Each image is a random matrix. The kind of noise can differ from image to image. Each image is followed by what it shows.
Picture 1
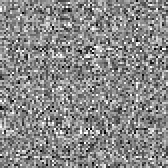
low rank plus noise
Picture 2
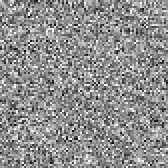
low rank plus noise
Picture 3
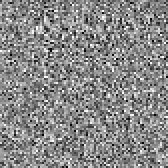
low rank plus noise
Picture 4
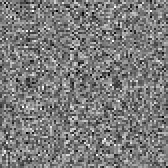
low rank plus noise
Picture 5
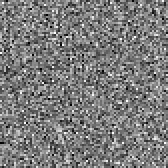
independent entries
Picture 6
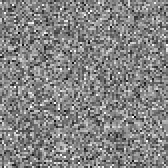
low rank plus noise
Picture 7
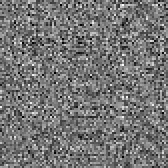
low rank plus noise
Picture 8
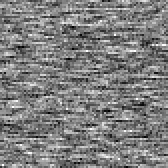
streaked along the rows
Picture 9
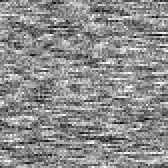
streaked along the rows
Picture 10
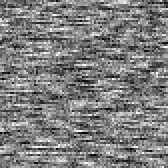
streaked along the rows
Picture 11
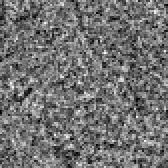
blotchy
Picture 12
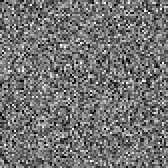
low rank plus noise
